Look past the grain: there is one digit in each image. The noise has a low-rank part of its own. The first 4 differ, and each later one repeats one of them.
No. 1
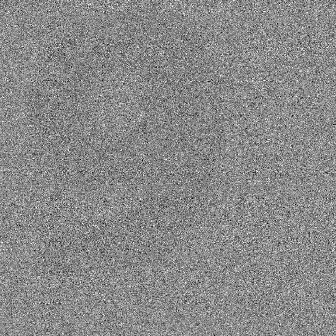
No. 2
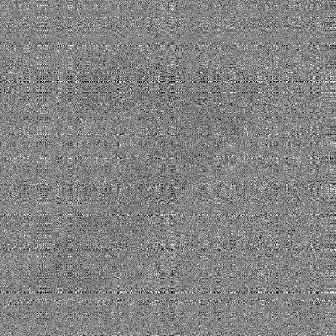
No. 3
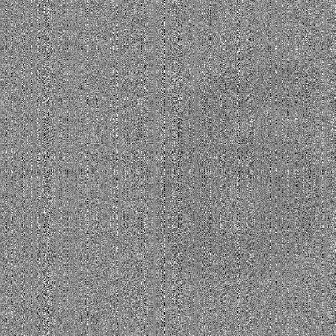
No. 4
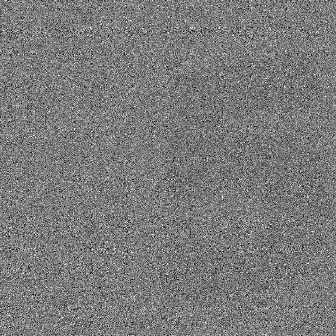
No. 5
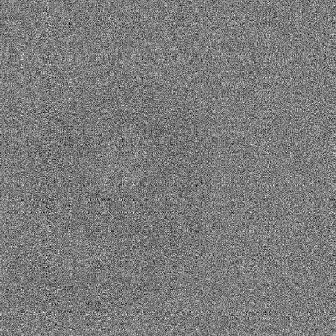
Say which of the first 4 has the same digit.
1
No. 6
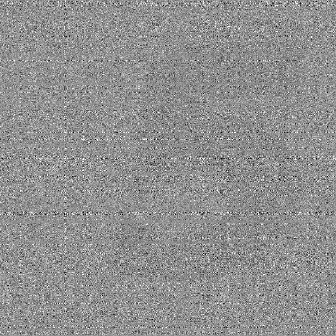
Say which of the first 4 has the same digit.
4
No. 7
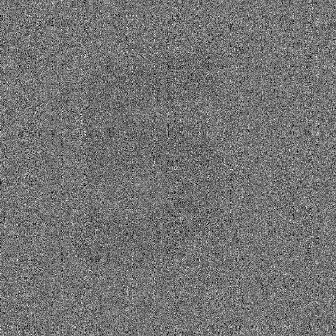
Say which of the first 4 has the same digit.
4
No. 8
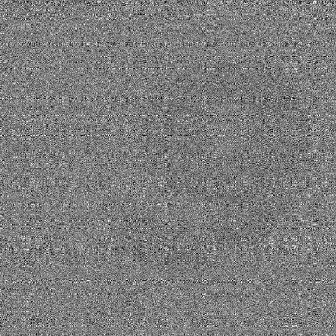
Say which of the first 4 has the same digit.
1
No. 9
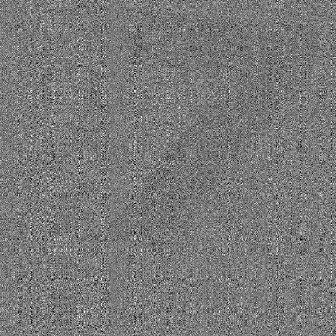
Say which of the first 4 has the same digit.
2
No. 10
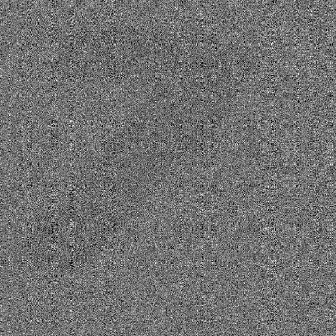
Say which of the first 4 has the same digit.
2
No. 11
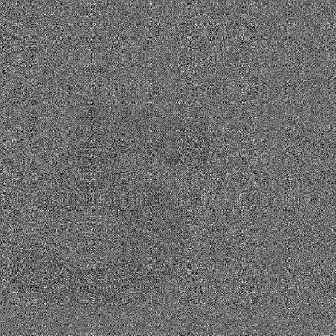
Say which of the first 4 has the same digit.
4
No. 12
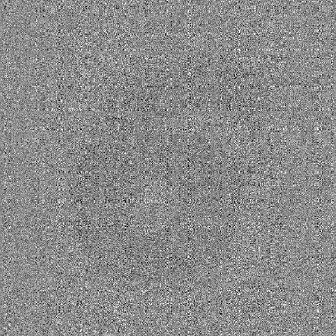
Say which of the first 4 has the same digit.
3
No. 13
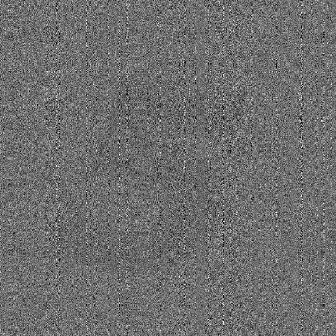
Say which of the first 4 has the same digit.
4
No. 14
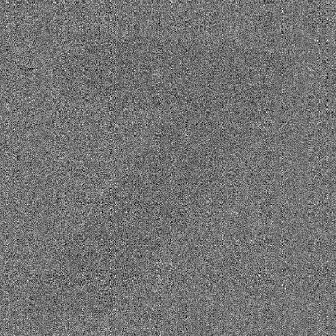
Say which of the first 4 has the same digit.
2
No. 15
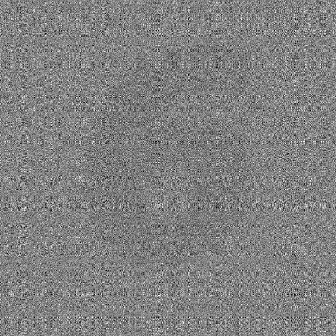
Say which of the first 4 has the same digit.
3
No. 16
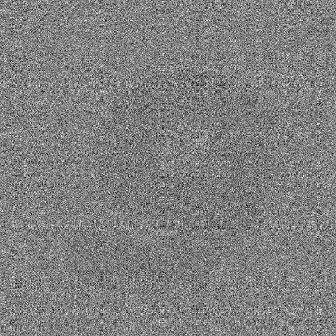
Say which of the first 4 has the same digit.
1
